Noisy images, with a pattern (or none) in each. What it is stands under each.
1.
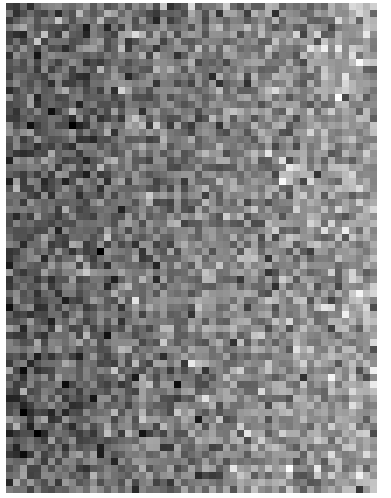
a smooth slope
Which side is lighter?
right
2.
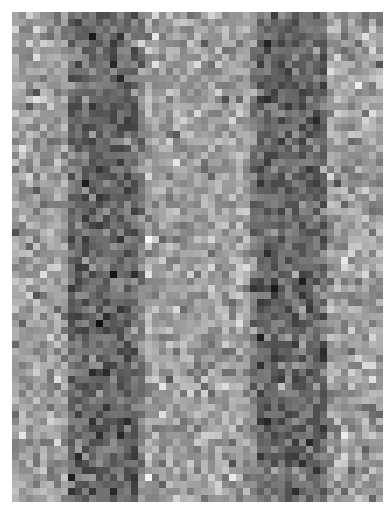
vertical stripes
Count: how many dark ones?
2
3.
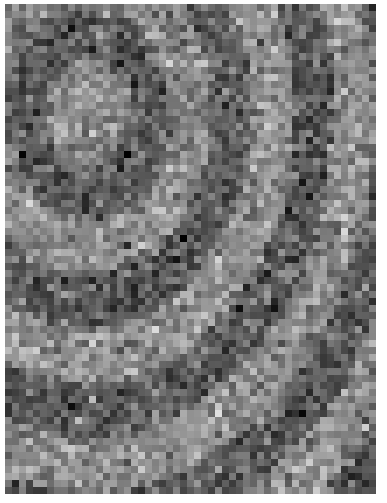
rings round one point
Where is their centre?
top left
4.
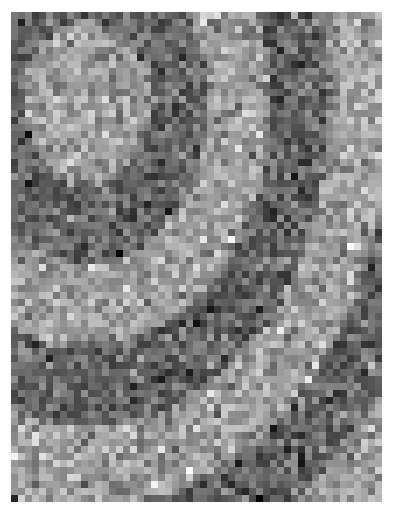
rings round one point
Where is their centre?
top left
